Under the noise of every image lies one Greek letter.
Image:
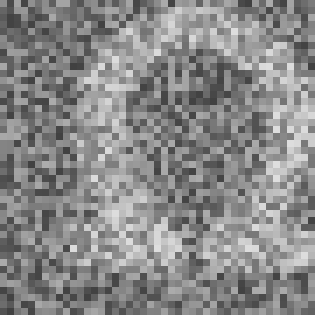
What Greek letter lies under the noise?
omega
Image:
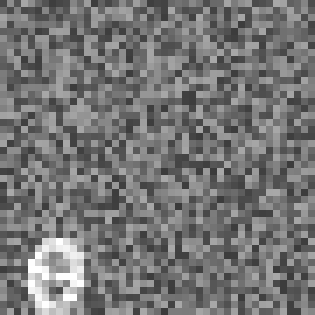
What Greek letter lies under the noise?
theta
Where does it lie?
bottom left
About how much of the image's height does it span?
a quarter
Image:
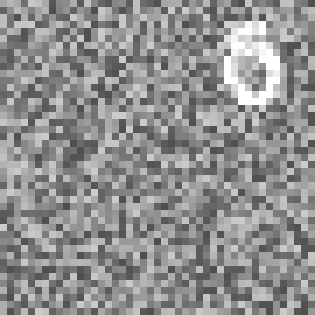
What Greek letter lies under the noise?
delta
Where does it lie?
top right
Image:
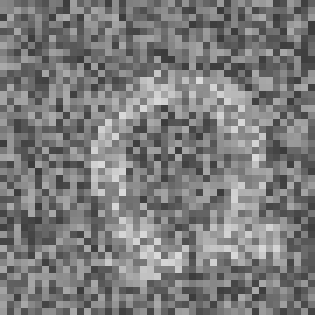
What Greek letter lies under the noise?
omega
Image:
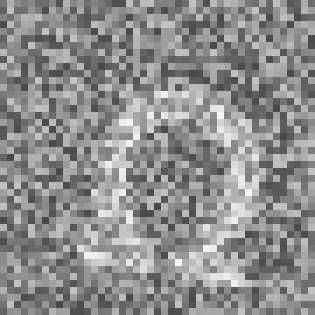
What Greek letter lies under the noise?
omega
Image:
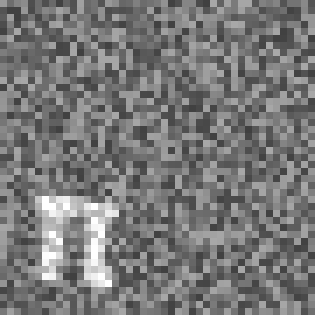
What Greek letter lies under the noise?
pi
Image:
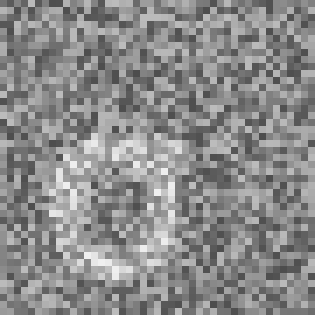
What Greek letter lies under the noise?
sigma
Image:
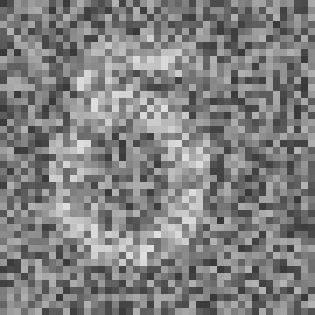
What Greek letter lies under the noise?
delta
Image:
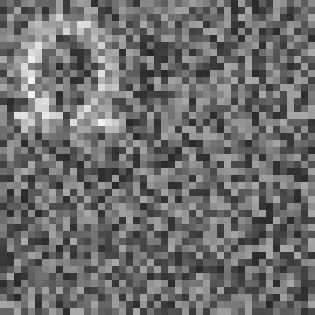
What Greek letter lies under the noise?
omega
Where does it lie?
top left
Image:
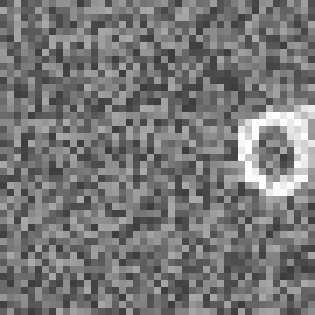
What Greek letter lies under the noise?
sigma
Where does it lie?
middle right
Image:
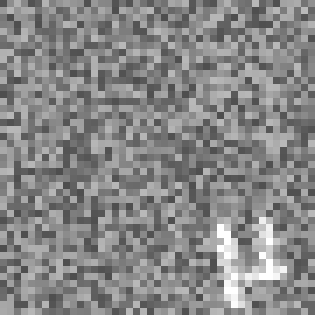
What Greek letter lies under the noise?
mu
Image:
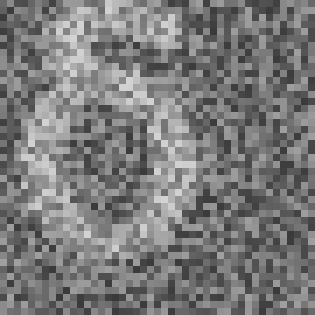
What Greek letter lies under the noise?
delta
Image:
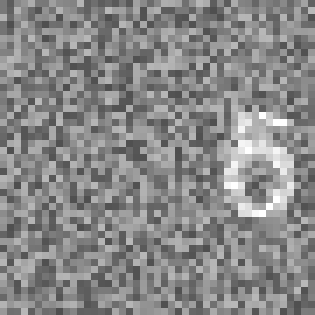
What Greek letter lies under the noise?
delta
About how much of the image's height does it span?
a third
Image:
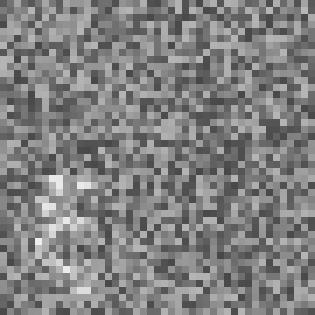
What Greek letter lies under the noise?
xi
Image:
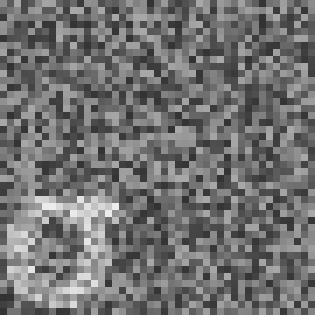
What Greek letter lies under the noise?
sigma
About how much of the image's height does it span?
a third
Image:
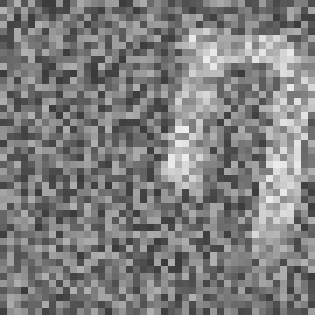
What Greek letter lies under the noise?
eta
